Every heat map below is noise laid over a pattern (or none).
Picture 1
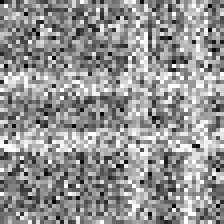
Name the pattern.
bands of rows crossing bands of columns
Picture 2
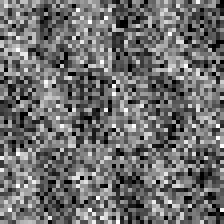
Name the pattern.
a checkerboard
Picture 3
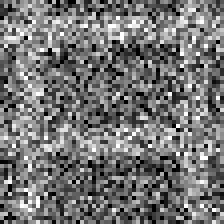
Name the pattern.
bands of rows crossing bands of columns
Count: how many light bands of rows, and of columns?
2 and 2
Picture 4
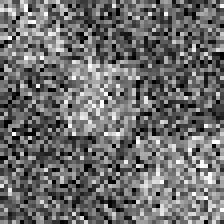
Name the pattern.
blocks along the diagonal
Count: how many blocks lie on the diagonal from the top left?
3
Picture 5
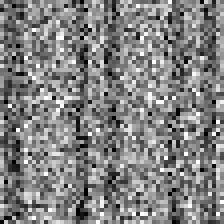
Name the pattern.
bands of columns
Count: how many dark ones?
5
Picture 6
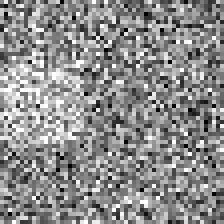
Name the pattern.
one block
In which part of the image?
middle left
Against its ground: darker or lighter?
lighter
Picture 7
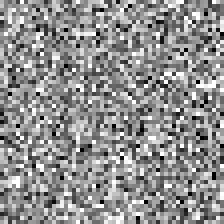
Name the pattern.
only noise
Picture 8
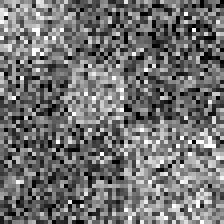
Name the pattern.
blocks along the diagonal
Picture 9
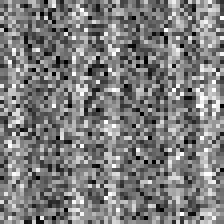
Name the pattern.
bands of columns
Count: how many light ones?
5
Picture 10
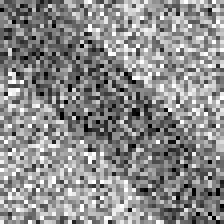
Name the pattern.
a diagonal band
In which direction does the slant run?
top left to bottom right
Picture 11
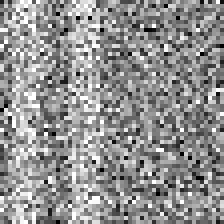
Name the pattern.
bands of columns
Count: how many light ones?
2
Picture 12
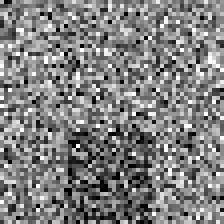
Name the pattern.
one block
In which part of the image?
bottom middle
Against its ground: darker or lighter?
darker
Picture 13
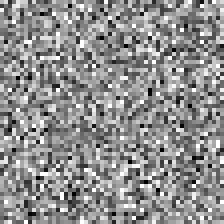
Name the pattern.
only noise
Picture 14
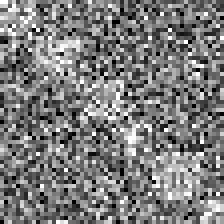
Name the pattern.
blocks along the diagonal
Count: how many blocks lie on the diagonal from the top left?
6
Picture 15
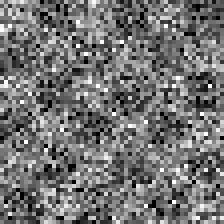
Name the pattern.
a checkerboard
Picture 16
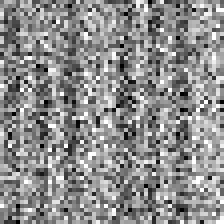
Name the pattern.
bands of columns
